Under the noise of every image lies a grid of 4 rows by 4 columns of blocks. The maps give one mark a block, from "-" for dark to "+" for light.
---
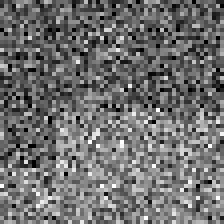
----
----
-+++
++++
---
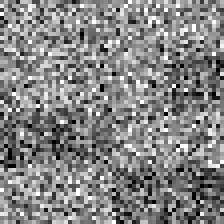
++++
+++-
--++
++--
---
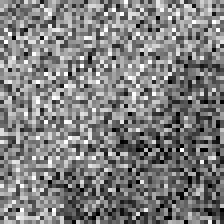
++++
+++-
++--
+---
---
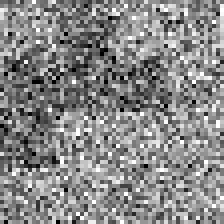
+-++
---+
-+++
++++
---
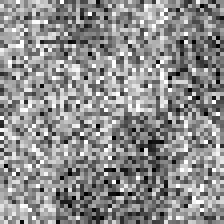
+-+-
+++-
++-+
+--+
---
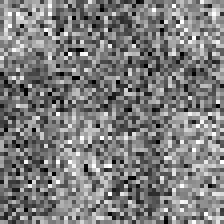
+--+
----
-+-+
-+-+
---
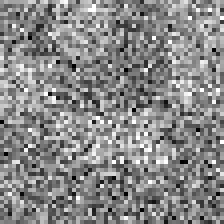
-+-+
+--+
-++-
----
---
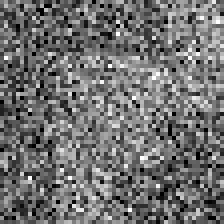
---+
-+++
-++-
-+--
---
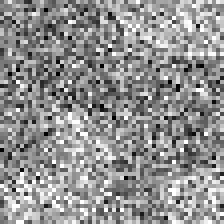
--++
----
-+--
++-+
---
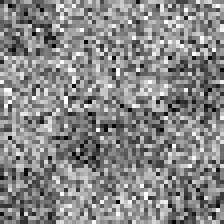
-+++
+++-
+--+
-++-
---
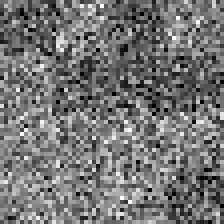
-+-+
+---
++++
+++-
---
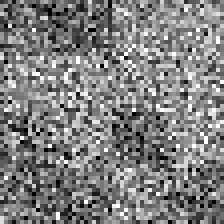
--++
++++
-+-+
--+-
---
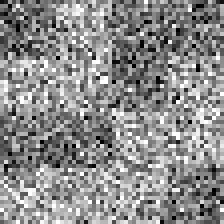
-+--
++-+
--++
+++-
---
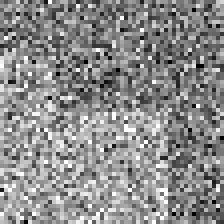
----
+---
+++-
+++-
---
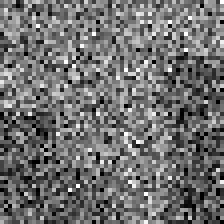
++++
+++-
-++-
--+-
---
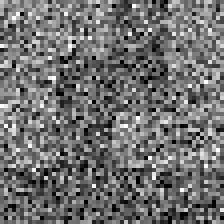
++-+
+--+
+-++
----
